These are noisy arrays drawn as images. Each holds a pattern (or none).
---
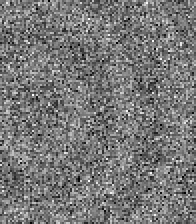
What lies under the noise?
rings round one point
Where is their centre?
middle left
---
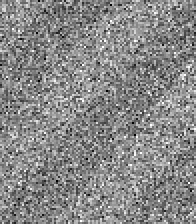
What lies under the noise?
diagonal stripes
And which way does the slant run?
bottom left to top right
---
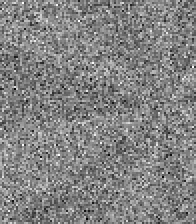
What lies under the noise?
spokes from one point
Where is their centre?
middle right
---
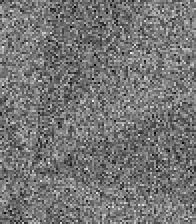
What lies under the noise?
spokes from one point
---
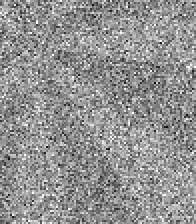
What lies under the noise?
spokes from one point
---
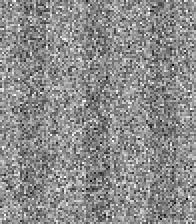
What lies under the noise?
vertical stripes
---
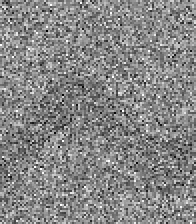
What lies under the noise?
a wavy band
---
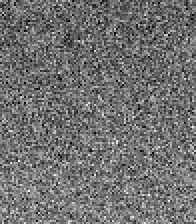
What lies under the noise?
a smooth slope
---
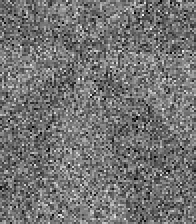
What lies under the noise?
spokes from one point
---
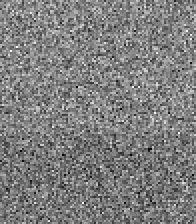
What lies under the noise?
a sharp edge
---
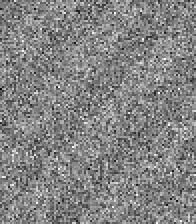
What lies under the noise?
diagonal stripes
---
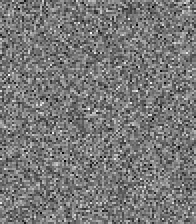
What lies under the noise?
only noise
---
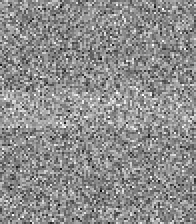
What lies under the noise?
one horizontal stripe
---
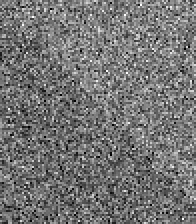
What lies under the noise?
a sharp edge
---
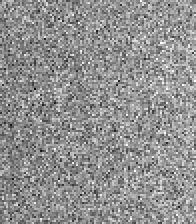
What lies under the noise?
a smooth slope
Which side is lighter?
right
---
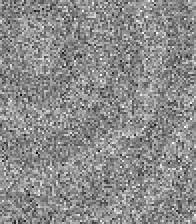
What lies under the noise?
rings round one point
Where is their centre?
top left
